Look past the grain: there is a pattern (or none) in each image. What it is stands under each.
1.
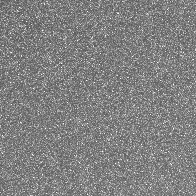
a smooth slope
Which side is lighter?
bottom right
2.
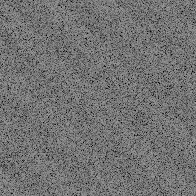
diagonal stripes
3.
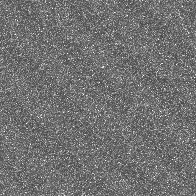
diagonal stripes
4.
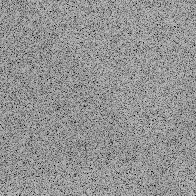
spokes from one point
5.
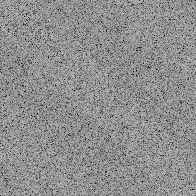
diagonal stripes
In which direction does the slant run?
top left to bottom right
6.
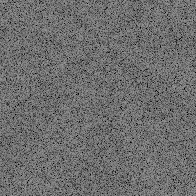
spokes from one point
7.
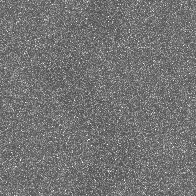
a wavy band
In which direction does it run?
top to bottom
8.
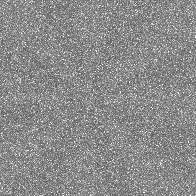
spokes from one point
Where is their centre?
centre
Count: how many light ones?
8
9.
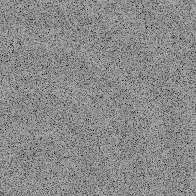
rings round one point
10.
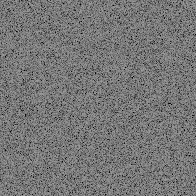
only noise
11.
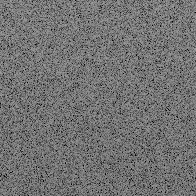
a smooth slope
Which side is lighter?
top
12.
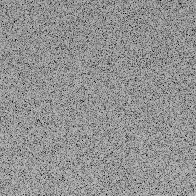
a smooth slope
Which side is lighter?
bottom
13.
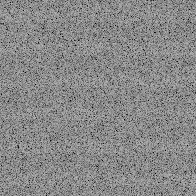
horizontal stripes
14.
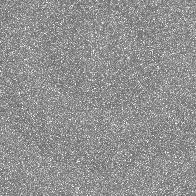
rings round one point
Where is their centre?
top middle
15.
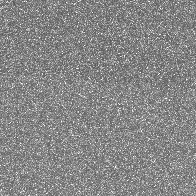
a sharp edge
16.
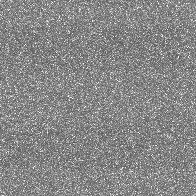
horizontal stripes
